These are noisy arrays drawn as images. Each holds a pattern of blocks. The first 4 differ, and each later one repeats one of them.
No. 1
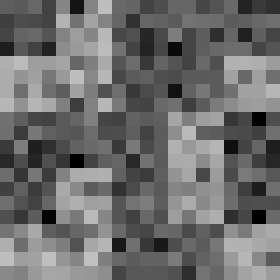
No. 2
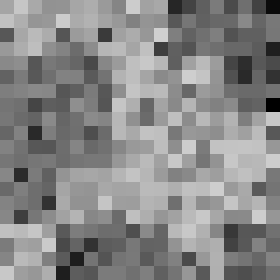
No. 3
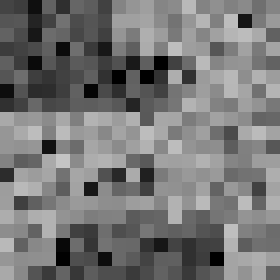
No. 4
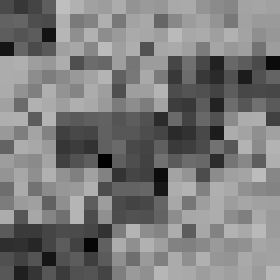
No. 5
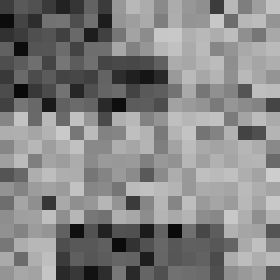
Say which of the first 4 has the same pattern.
3
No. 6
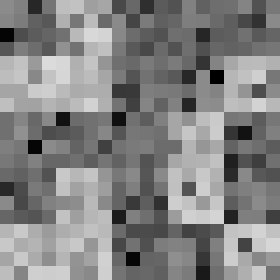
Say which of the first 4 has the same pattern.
1
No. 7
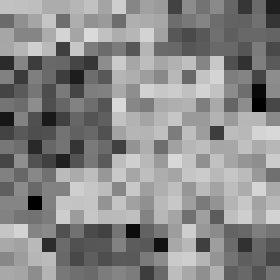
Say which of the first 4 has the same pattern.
2
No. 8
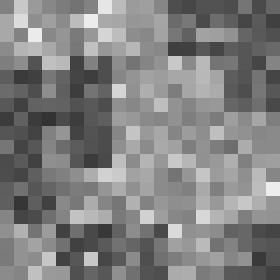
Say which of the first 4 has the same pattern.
2
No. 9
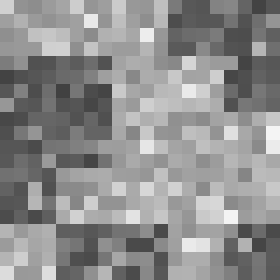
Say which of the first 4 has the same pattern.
2
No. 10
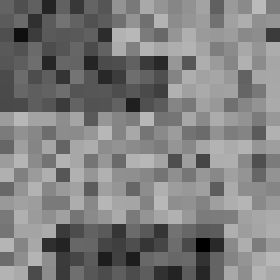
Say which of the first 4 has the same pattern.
3
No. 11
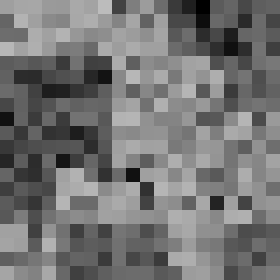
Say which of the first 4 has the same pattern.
2
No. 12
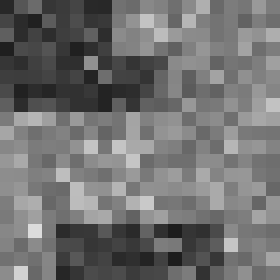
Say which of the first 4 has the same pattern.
3
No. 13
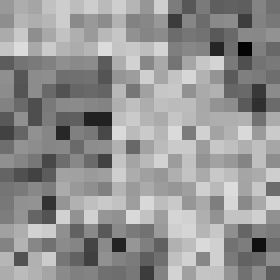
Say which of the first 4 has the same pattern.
2
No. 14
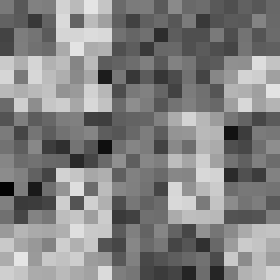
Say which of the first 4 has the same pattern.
1
